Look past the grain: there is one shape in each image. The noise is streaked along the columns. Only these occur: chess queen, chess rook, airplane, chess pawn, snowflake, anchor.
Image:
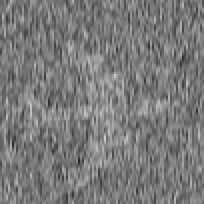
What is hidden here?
light airplane
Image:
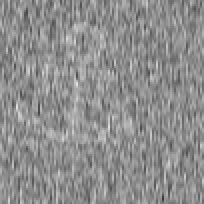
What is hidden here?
light anchor
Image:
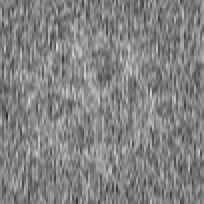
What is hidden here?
light snowflake
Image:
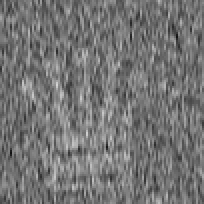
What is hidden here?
light chess queen
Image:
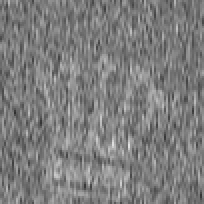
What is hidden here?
light chess queen
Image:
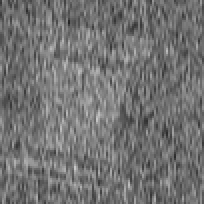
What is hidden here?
light chess rook
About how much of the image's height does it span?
nearly all
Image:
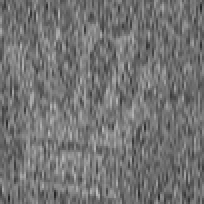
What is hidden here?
light chess queen
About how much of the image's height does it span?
nearly all
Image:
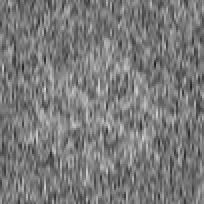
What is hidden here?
light snowflake
